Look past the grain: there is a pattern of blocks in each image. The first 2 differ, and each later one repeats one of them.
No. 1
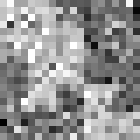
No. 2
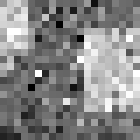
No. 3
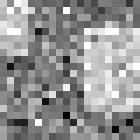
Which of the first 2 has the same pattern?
2
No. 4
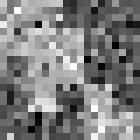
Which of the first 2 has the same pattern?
1
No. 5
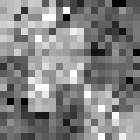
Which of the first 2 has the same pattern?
1
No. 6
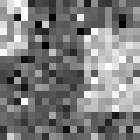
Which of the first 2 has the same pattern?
2
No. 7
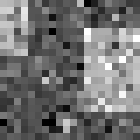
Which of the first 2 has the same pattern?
2
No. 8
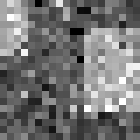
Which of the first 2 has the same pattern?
2
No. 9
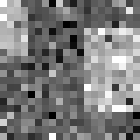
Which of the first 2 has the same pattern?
2
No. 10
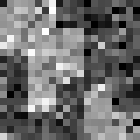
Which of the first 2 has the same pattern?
1
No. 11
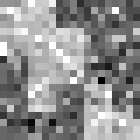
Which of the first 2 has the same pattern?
1
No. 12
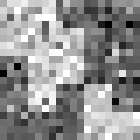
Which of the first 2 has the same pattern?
1
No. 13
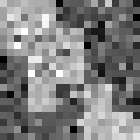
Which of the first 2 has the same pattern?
1
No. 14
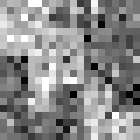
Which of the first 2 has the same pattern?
1
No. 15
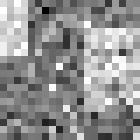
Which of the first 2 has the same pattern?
2
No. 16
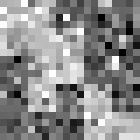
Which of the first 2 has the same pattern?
1
